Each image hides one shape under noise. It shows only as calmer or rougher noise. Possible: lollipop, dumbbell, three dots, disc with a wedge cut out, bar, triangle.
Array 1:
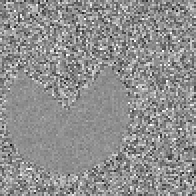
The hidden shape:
disc with a wedge cut out
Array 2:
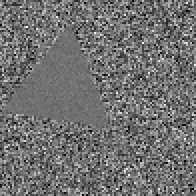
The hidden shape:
triangle
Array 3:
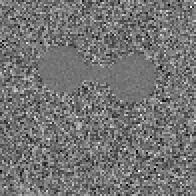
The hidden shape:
dumbbell
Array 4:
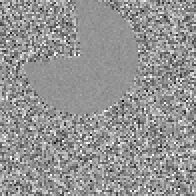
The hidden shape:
disc with a wedge cut out
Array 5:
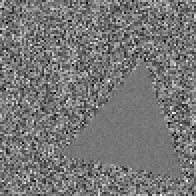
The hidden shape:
triangle
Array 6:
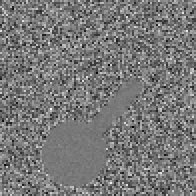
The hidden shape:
lollipop
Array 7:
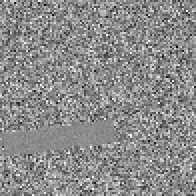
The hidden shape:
bar
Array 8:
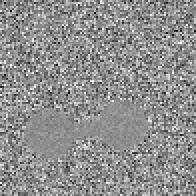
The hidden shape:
dumbbell
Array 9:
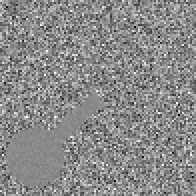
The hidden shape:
lollipop
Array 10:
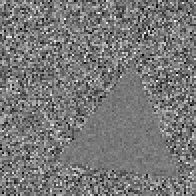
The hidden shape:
triangle
